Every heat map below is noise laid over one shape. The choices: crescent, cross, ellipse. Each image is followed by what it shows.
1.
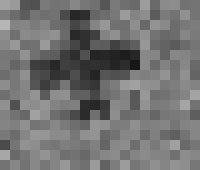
cross
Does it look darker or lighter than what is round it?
darker
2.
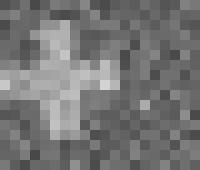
cross
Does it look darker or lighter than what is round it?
lighter
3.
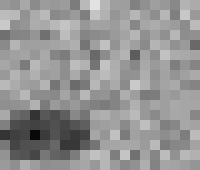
ellipse
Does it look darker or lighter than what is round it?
darker
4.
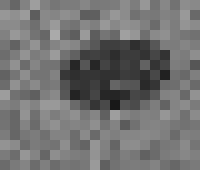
ellipse
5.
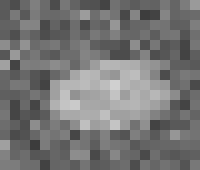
ellipse
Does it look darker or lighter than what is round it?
lighter
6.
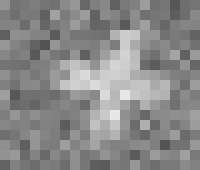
cross
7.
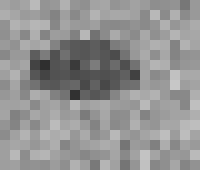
ellipse
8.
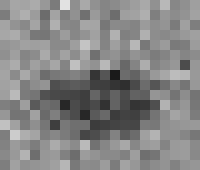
ellipse
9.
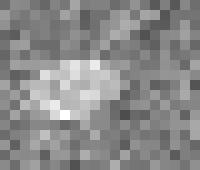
ellipse
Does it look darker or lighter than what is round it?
lighter
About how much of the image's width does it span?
half
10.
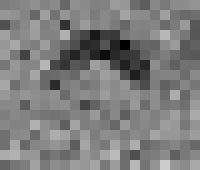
crescent
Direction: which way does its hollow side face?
down
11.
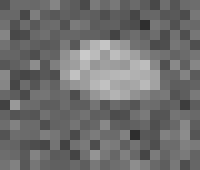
ellipse
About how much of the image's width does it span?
half
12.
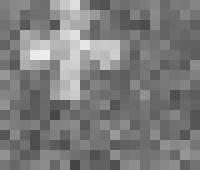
cross
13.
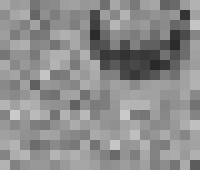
crescent
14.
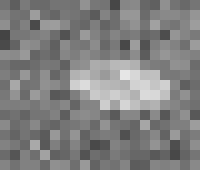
ellipse
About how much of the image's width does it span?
half
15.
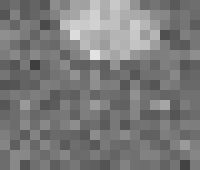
ellipse
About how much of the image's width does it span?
half
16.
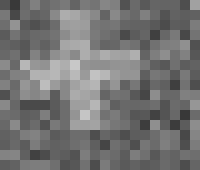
cross
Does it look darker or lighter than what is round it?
lighter
